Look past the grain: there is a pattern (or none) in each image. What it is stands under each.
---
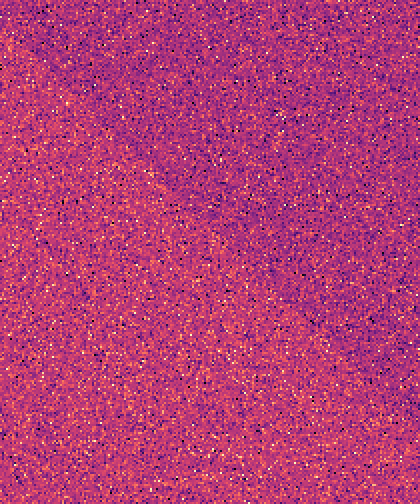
a sharp edge
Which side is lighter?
bottom left
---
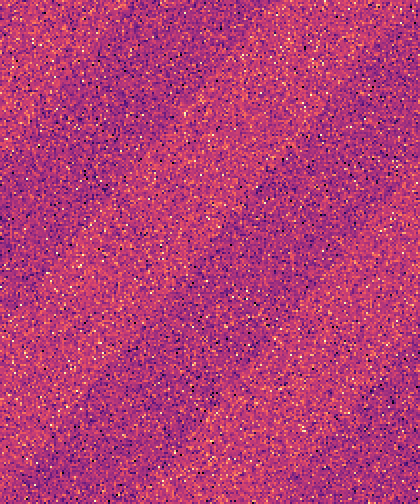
diagonal stripes
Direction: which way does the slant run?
bottom left to top right
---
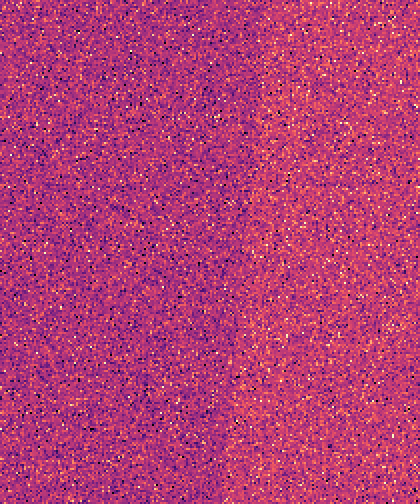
a sharp edge
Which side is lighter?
right
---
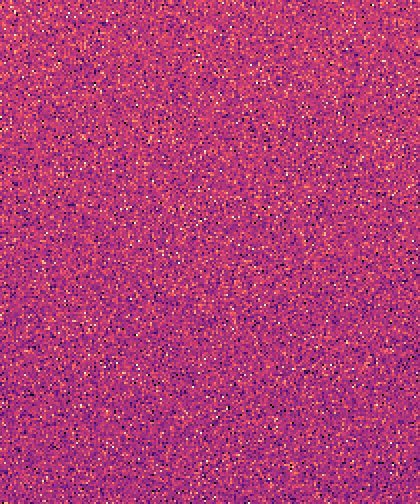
a smooth slope
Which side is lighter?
top
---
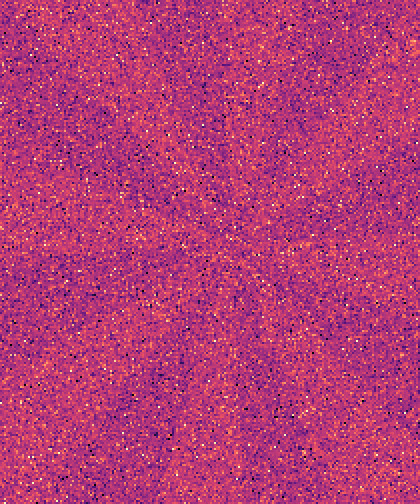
spokes from one point
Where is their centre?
centre
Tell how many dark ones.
8
